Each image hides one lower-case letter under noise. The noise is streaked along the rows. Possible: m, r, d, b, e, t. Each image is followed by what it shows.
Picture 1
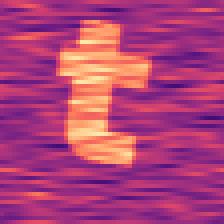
t
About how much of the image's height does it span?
two thirds
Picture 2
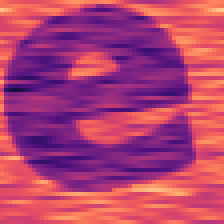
e
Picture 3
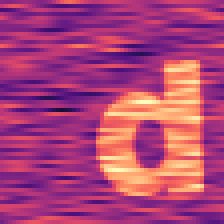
d
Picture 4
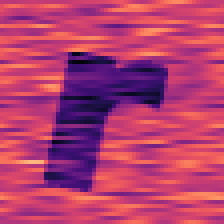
r
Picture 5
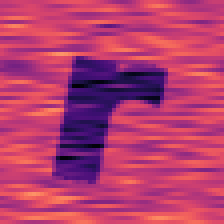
r
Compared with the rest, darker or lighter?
darker
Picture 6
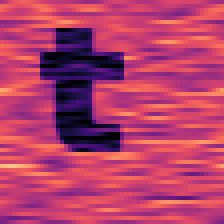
t
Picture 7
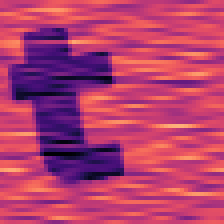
t
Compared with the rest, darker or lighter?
darker
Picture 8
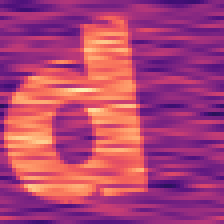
d
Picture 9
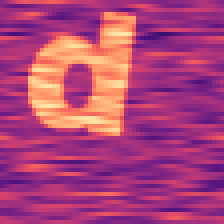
d
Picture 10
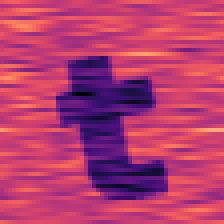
t
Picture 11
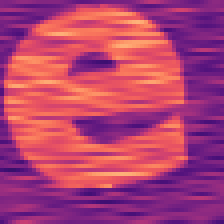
e
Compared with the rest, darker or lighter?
lighter
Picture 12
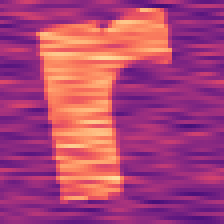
r
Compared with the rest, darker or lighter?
lighter
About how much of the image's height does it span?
nearly all
